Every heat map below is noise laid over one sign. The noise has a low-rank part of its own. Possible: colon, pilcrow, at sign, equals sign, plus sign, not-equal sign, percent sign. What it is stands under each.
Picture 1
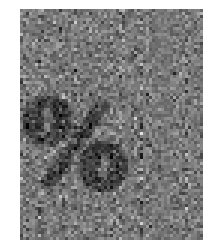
percent sign
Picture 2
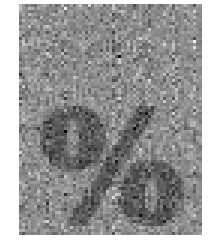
percent sign
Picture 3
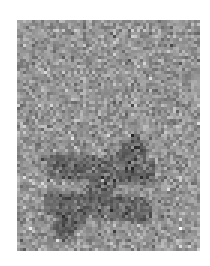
not-equal sign
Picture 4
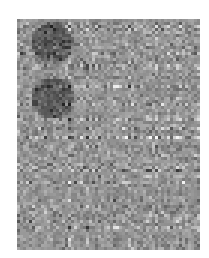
colon
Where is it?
top left
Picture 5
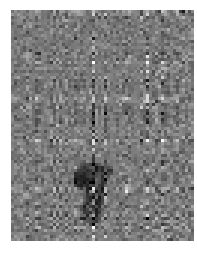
pilcrow
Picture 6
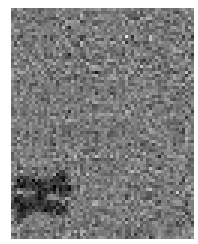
not-equal sign
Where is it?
bottom left
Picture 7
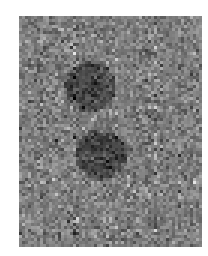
colon
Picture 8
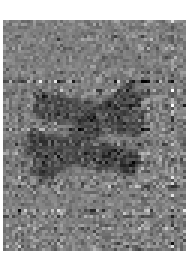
not-equal sign
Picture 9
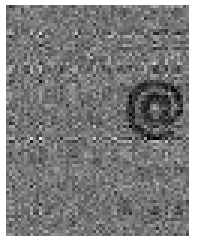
at sign
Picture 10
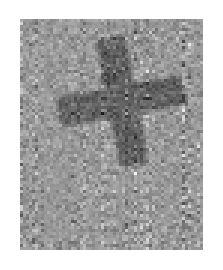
plus sign
